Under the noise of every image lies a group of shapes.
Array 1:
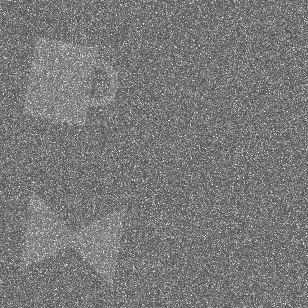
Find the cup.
top left
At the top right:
nothing
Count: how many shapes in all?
2
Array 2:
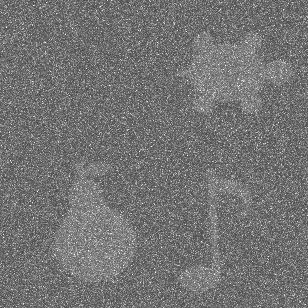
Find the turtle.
top right
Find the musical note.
bottom right
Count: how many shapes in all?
3
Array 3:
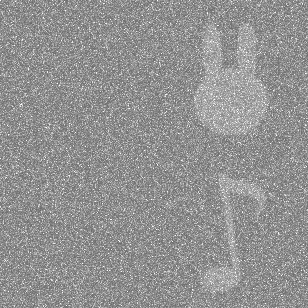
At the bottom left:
nothing
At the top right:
rabbit's head
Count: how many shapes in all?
2
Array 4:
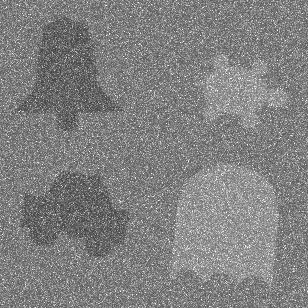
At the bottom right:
ghost
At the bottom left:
car
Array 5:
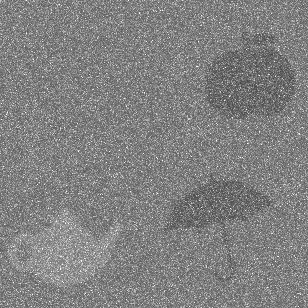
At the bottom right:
umbrella
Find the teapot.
bottom left
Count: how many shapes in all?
3
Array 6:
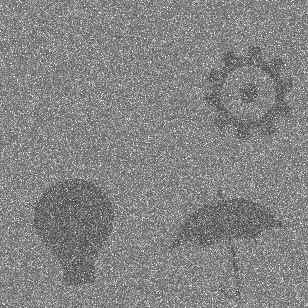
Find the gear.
top right
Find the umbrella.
bottom right
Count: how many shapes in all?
3
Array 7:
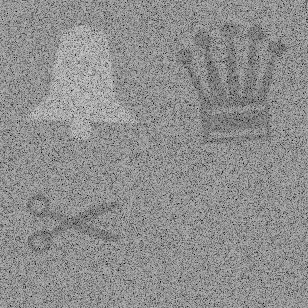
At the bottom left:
pair of scissors
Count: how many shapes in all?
3
